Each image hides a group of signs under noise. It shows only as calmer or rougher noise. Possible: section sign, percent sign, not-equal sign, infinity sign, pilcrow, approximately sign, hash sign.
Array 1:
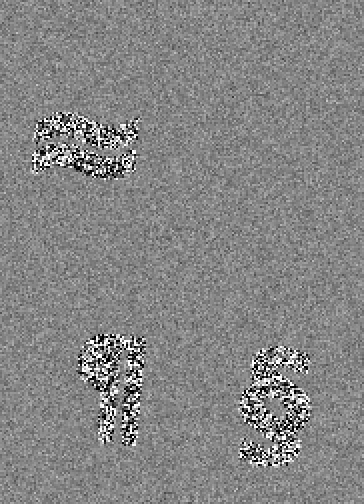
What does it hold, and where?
top left: rough approximately sign; bottom left: rough pilcrow; bottom right: rough section sign
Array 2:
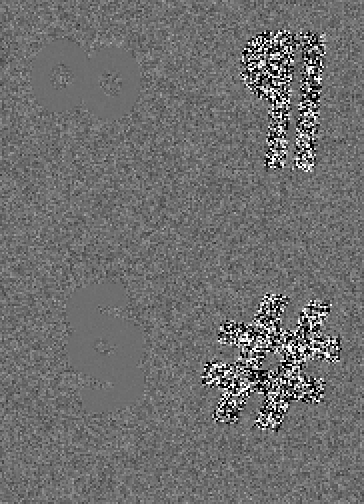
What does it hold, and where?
top left: calm infinity sign; top right: rough pilcrow; bottom left: calm section sign; bottom right: rough hash sign
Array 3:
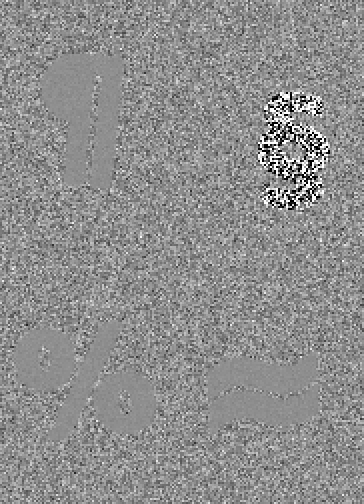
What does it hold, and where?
top left: calm pilcrow; top right: rough section sign; bottom left: calm percent sign; bottom right: calm approximately sign
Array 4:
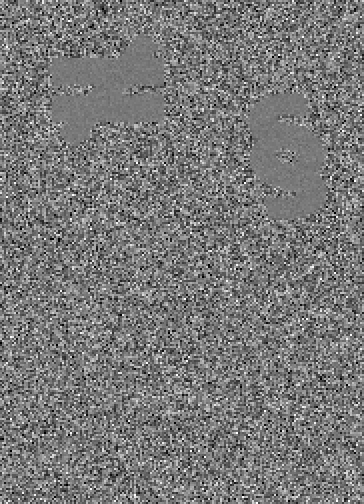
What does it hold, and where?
top left: calm not-equal sign; top right: calm section sign
